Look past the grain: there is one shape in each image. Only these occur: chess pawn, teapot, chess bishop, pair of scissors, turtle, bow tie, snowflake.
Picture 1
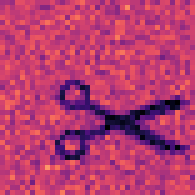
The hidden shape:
pair of scissors
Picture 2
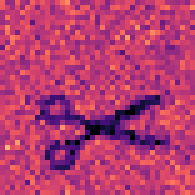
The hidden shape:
pair of scissors
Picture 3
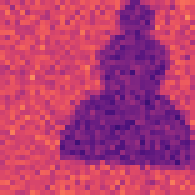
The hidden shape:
chess pawn
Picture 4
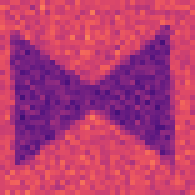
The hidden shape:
bow tie
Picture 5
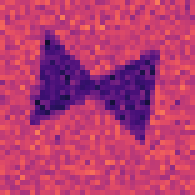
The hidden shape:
bow tie
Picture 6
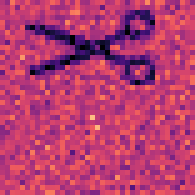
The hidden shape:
pair of scissors
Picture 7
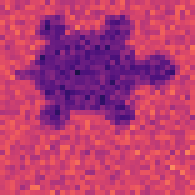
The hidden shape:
turtle
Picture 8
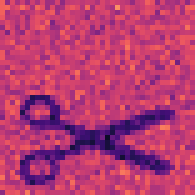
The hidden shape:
pair of scissors
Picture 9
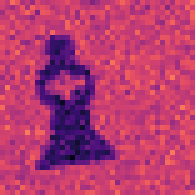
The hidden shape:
chess bishop
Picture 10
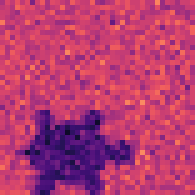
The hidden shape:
turtle
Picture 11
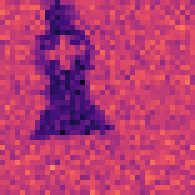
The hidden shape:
chess bishop
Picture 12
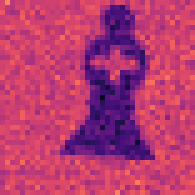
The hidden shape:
chess bishop
